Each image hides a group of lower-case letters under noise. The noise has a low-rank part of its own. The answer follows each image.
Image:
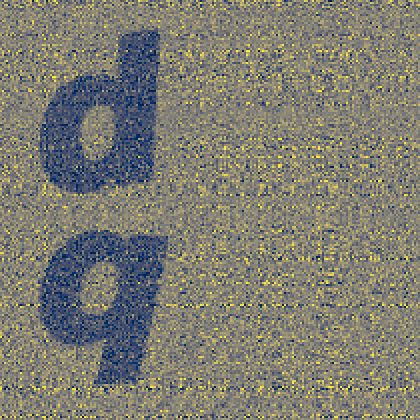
top left: dark d; bottom left: dark q
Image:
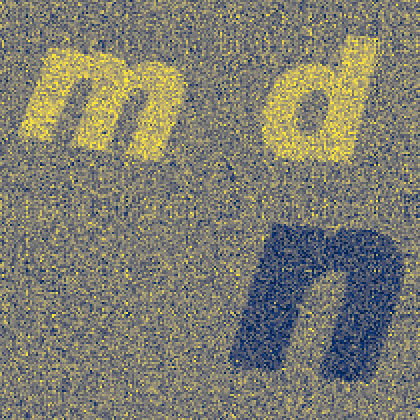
top left: light m; top right: light d; bottom right: dark n
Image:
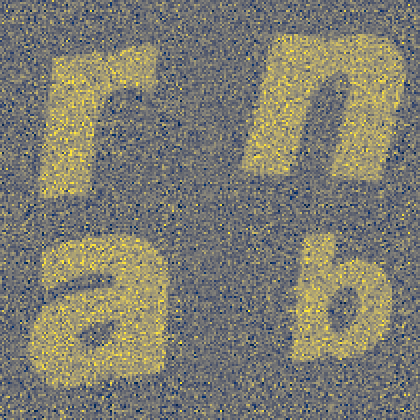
top left: light r; top right: light n; bottom left: light a; bottom right: light b
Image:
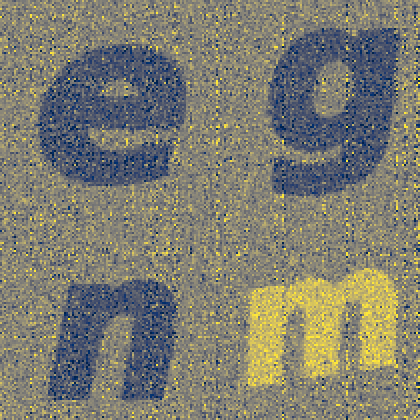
top left: dark e; top right: dark g; bottom left: dark n; bottom right: light m
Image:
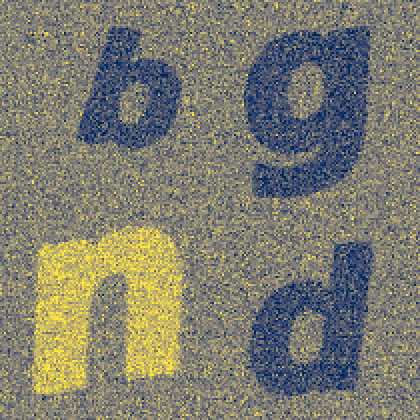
top left: dark b; top right: dark g; bottom left: light n; bottom right: dark d
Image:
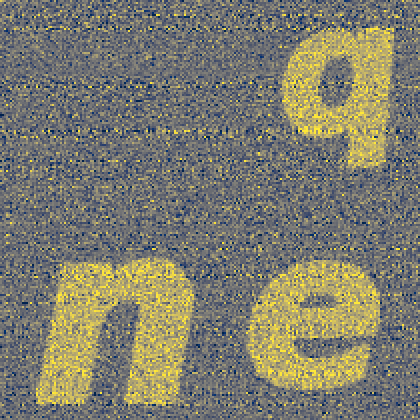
top right: light q; bottom left: light n; bottom right: light e
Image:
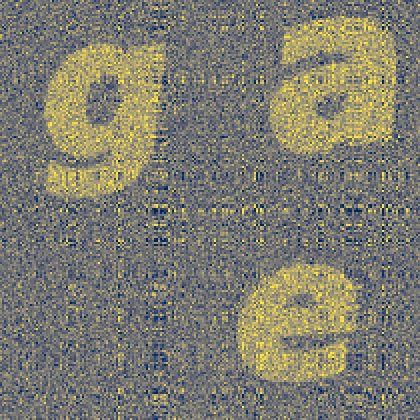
top left: light g; top right: light a; bottom right: light e
